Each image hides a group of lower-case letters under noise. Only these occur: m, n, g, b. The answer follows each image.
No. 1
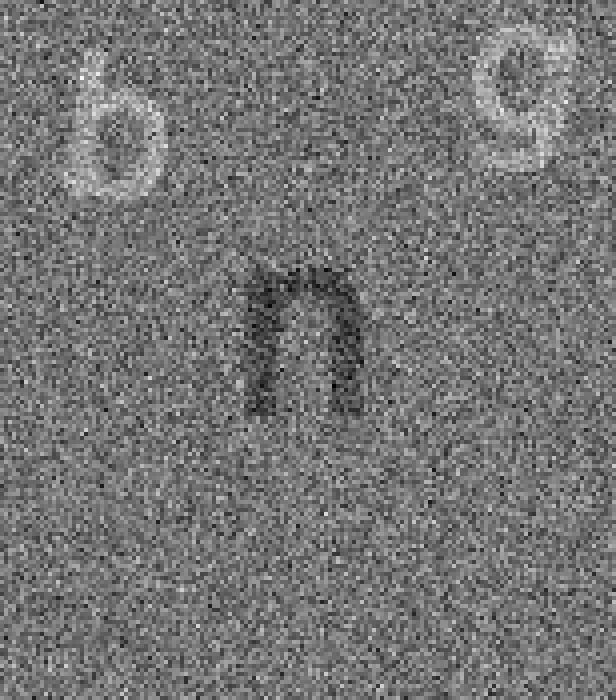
top left: light b; top right: light g; centre: dark n
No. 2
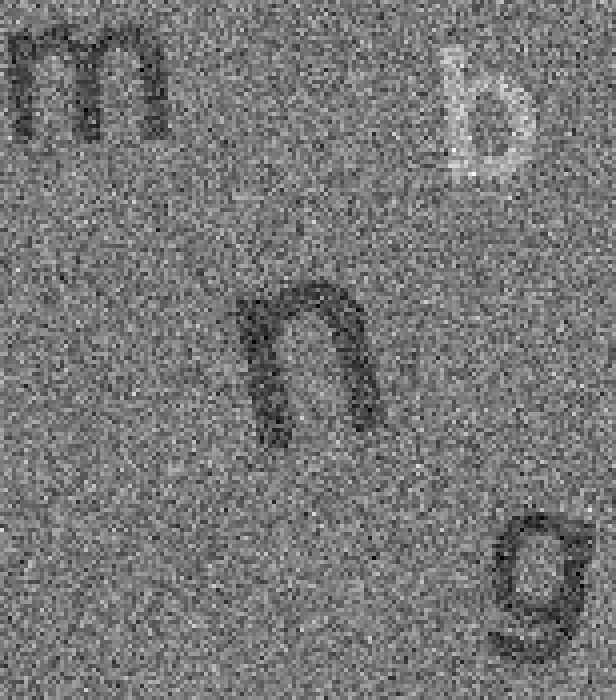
top left: dark m; top right: light b; centre: dark n; bottom right: dark g
